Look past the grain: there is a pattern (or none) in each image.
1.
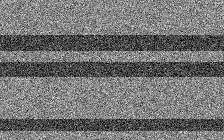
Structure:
bands of rows
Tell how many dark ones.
3
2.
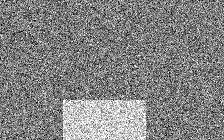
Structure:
one block
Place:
bottom middle
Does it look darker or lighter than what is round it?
lighter
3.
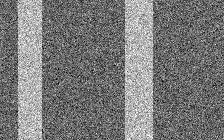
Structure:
bands of columns
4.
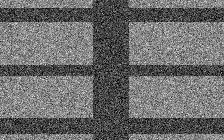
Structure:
bands of rows crossing bands of columns
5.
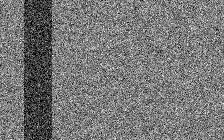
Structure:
one band of columns
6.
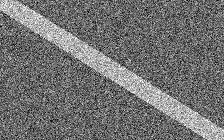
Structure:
a diagonal band
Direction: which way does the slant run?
top left to bottom right
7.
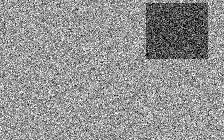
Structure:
one block
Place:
top right
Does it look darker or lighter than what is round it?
darker
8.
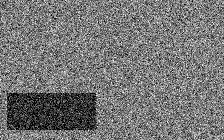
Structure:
one block
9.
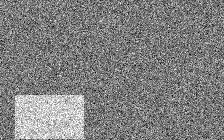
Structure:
one block
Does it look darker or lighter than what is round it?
lighter
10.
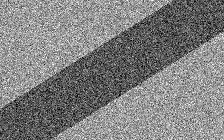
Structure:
a diagonal band
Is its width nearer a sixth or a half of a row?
a half
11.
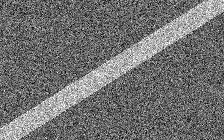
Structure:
a diagonal band
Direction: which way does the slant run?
bottom left to top right
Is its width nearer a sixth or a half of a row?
a sixth
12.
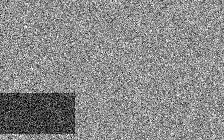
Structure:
one block
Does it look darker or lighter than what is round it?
darker
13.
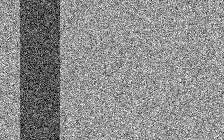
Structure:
one band of columns
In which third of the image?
left
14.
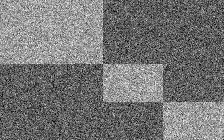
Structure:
blocks along the diagonal
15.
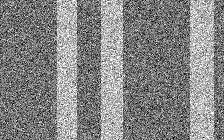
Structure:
bands of columns
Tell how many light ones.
3
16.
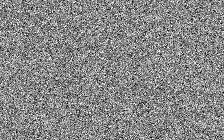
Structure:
only noise
